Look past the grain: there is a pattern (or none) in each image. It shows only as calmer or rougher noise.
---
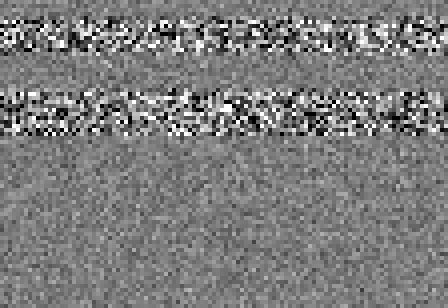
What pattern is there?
bands of rows
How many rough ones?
2
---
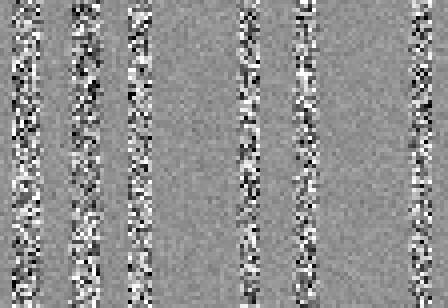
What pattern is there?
bands of columns
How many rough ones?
6
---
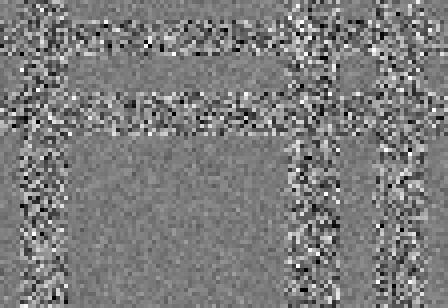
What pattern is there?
bands of rows crossing bands of columns
